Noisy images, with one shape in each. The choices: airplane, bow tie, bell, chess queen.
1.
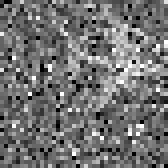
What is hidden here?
light airplane
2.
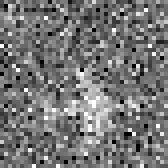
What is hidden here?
light airplane
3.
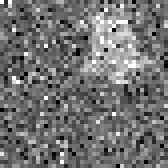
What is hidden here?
light bell
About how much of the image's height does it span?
half
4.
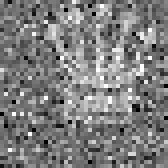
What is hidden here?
light chess queen
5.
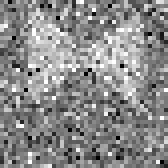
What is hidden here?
light bow tie
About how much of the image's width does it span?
two thirds
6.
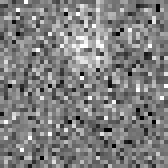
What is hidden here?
light chess queen, top middle
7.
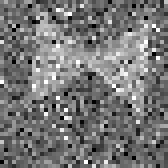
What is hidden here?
light bow tie
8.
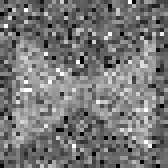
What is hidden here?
light bow tie
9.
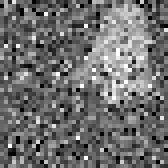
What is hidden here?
light bell
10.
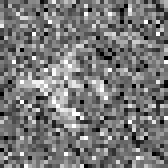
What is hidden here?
light airplane
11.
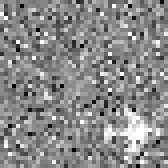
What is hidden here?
light airplane, bottom right
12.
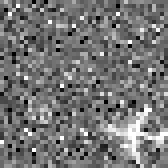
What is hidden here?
light airplane, bottom right
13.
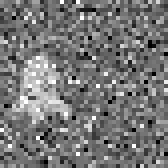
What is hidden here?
light bell, middle left
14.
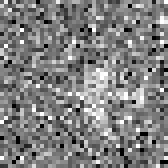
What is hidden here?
light airplane
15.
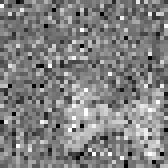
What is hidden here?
light bow tie
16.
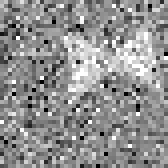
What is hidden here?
light bow tie
